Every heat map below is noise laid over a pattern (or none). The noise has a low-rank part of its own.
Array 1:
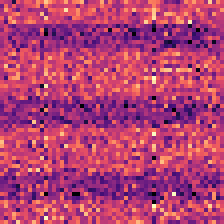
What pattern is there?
horizontal stripes
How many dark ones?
3
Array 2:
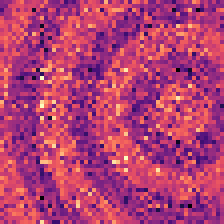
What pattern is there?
rings round one point
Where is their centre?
middle right
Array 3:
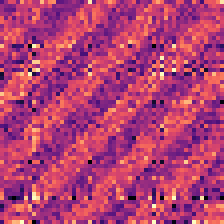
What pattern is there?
diagonal stripes
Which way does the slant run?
bottom left to top right
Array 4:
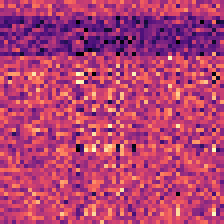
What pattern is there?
one horizontal stripe
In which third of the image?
top
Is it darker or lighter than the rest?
darker
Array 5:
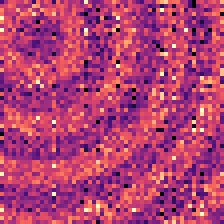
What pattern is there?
rings round one point
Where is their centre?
top left
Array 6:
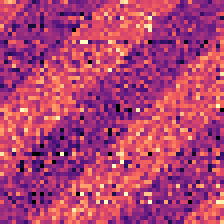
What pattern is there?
diagonal stripes
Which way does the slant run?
bottom left to top right
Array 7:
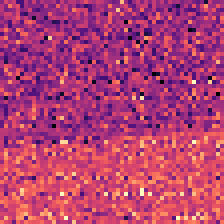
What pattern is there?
a sharp edge
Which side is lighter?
bottom
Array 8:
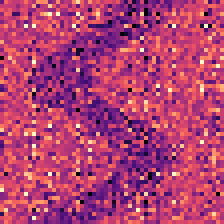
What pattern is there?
a wavy band
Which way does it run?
top to bottom
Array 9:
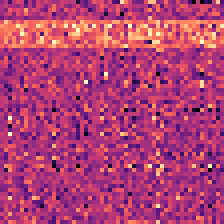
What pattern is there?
one horizontal stripe
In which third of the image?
top
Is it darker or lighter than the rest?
lighter
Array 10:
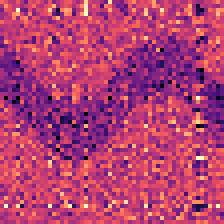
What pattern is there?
a wavy band
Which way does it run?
left to right
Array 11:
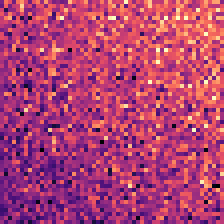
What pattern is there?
a smooth slope
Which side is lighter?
top right
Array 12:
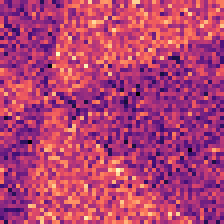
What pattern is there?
spokes from one point
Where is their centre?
middle left
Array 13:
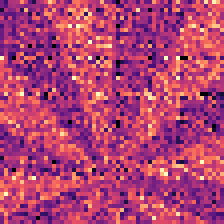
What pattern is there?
spokes from one point
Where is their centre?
bottom middle
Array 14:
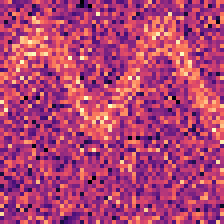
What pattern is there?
a wavy band
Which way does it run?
left to right
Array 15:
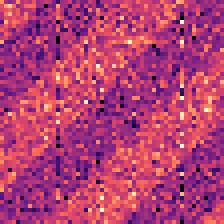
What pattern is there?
diagonal stripes
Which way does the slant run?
bottom left to top right
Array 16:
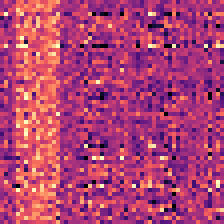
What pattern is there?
one vertical stripe
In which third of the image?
left
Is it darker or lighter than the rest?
lighter
